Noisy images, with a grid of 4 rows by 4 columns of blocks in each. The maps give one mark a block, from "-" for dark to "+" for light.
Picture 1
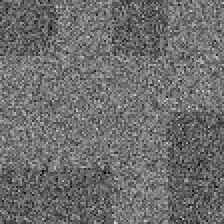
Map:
- + - +
+ + + +
+ + + -
- - + -
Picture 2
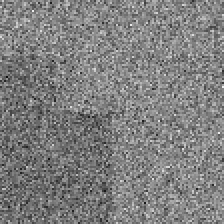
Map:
+ + + +
- + + +
- - + +
- - + +
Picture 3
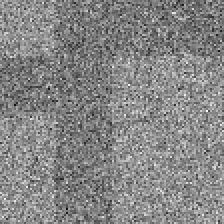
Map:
+ - - -
- - + +
+ - + +
+ - + +
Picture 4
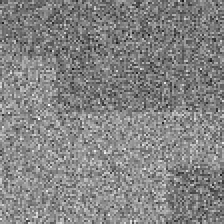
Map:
- - - -
+ - - -
+ + + +
+ + + -
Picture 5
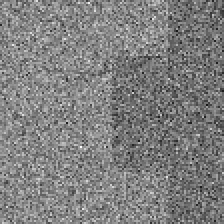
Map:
+ + + -
+ + - -
+ + - -
+ + + -
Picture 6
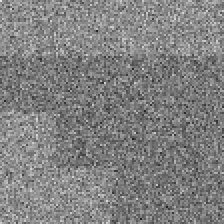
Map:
+ + + +
- - - -
+ - - -
+ + - -
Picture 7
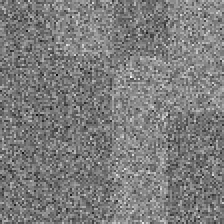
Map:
- + - +
- - + +
- - + -
- - + -
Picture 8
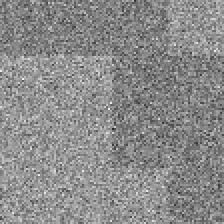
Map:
- - - +
+ + - -
+ + - -
+ + + -
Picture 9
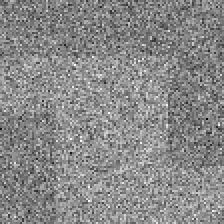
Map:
- - - -
+ + + -
- + + -
- + + +
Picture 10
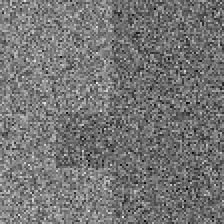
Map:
+ + - -
+ + - -
+ - - -
+ + - -
